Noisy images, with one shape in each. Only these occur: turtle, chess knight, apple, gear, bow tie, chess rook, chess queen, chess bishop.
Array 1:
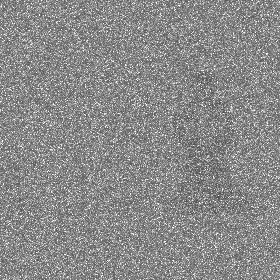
chess bishop
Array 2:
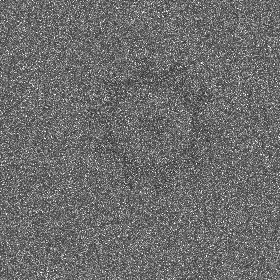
gear
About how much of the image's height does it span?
half
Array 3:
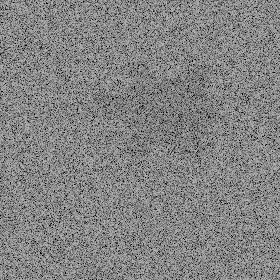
turtle
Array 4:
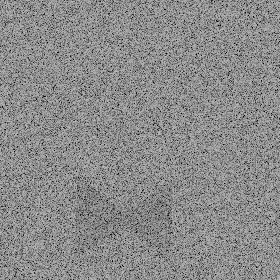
bow tie
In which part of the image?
bottom middle
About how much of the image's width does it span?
a third
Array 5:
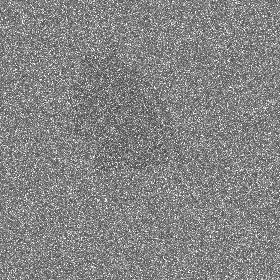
chess knight
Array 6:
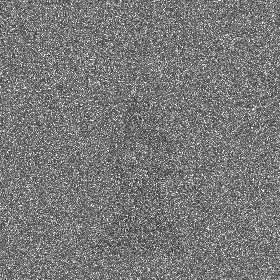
chess bishop
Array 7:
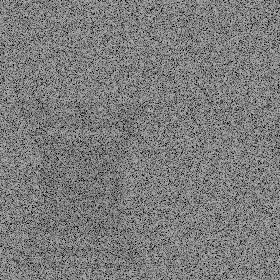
chess rook
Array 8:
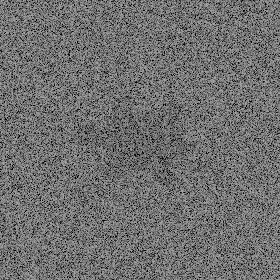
turtle
